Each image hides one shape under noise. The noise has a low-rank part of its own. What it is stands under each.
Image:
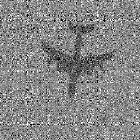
airplane
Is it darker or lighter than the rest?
darker
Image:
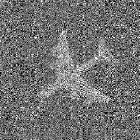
airplane
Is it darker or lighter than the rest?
lighter
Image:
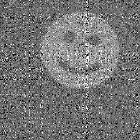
smiling face
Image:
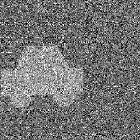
car
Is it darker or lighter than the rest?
lighter
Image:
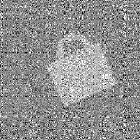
cup
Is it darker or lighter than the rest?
lighter
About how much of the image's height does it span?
half
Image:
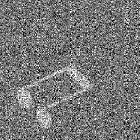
pair of musical notes
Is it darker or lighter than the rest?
lighter
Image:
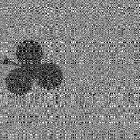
club
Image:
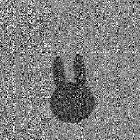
rabbit's head
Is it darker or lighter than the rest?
darker
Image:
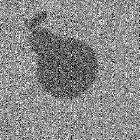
pear
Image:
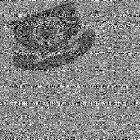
telephone
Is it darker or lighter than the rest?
darker
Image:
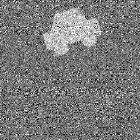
car
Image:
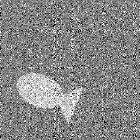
fish
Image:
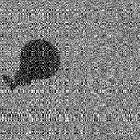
pear
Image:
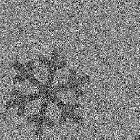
snowflake
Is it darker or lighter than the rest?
darker
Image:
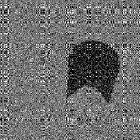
cat's head
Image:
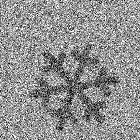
snowflake
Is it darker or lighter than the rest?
darker
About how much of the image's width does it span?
two thirds
